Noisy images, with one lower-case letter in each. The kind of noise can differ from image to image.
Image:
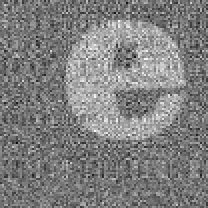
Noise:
low rank plus noise
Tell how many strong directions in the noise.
one
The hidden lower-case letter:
e
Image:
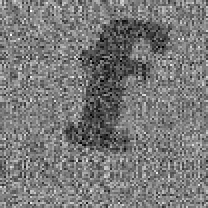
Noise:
low rank plus noise
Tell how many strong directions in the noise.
two
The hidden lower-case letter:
f
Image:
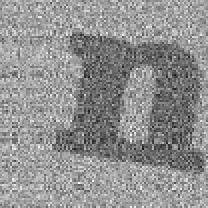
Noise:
low rank plus noise
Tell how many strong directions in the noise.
one
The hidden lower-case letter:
n
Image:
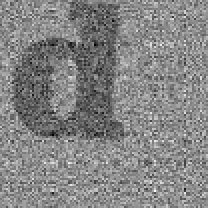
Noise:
low rank plus noise
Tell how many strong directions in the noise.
two
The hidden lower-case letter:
d
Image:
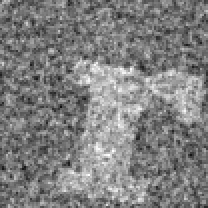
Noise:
blotchy
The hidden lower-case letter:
r
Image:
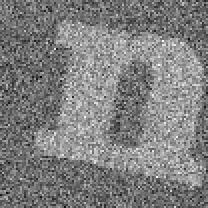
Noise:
independent entries
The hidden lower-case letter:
n
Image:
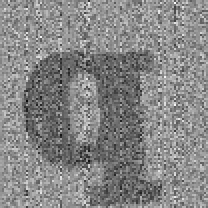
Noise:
columns of uneven size
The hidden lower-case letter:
q
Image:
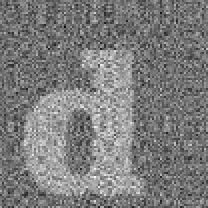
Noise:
low rank plus noise
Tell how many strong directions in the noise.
two
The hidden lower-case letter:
d
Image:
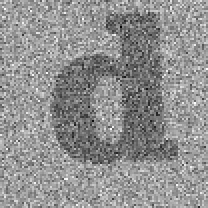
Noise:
independent entries
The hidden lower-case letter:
d
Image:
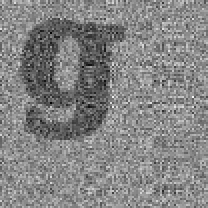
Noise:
low rank plus noise
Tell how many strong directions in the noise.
two
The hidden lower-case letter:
g
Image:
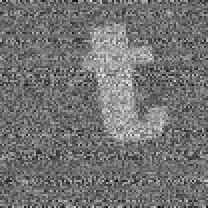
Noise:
rows of uneven size
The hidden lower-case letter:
t
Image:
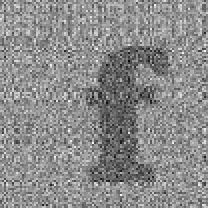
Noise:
low rank plus noise
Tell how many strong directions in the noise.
one
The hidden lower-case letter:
f
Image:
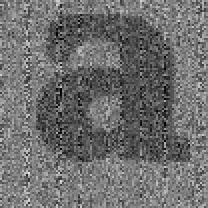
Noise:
columns of uneven size
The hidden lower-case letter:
a
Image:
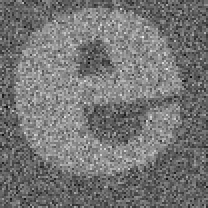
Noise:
independent entries
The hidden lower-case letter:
e
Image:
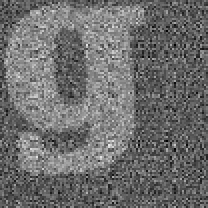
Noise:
low rank plus noise
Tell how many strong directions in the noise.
two
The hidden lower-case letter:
g
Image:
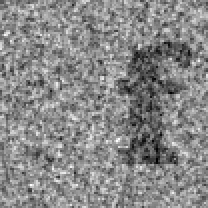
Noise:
blotchy
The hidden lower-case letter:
f
